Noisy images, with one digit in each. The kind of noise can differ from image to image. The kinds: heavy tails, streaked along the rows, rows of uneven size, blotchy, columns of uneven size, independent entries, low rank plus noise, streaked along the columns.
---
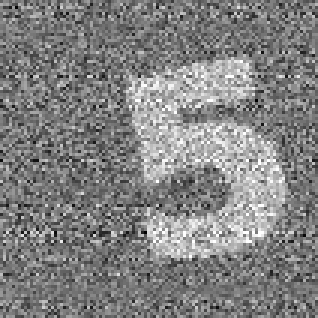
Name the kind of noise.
rows of uneven size
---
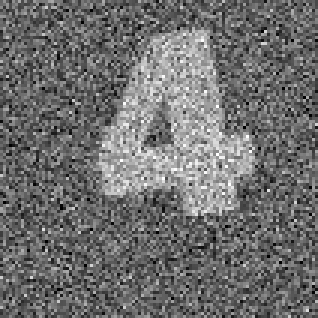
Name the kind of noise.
independent entries
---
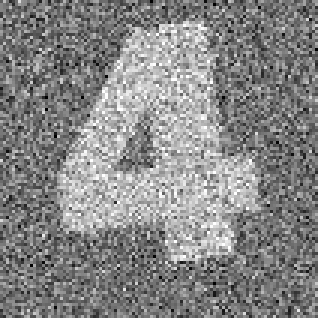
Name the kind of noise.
low rank plus noise
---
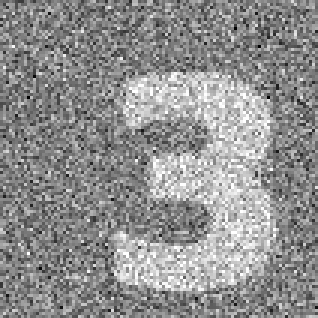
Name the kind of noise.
independent entries
